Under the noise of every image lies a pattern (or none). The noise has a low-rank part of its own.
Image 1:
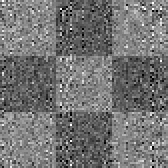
a checkerboard
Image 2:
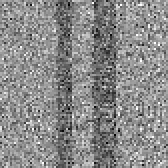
bands of columns
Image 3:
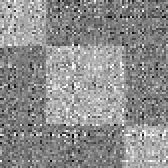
blocks along the diagonal
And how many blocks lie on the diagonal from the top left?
3
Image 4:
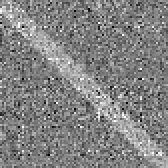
a diagonal band
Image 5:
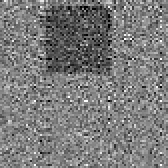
one block
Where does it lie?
top middle
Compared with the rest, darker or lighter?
darker
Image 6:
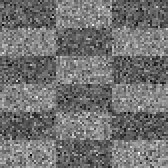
a checkerboard
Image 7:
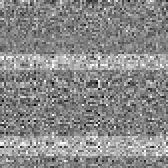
bands of rows
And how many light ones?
2
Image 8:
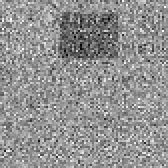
one block
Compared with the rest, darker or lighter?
darker
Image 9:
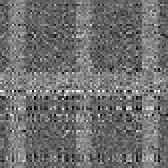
bands of rows crossing bands of columns
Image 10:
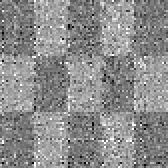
a checkerboard
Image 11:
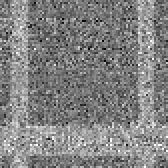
bands of rows crossing bands of columns
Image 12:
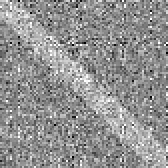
a diagonal band
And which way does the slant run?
top left to bottom right
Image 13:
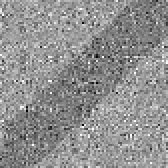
a diagonal band
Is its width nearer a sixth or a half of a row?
a half
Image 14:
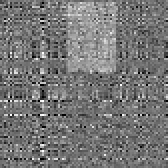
one block
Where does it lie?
top middle
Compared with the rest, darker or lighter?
lighter
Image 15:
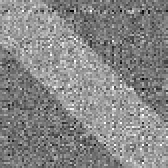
a diagonal band
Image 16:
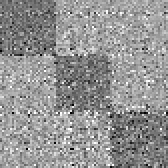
blocks along the diagonal
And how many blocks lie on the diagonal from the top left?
3
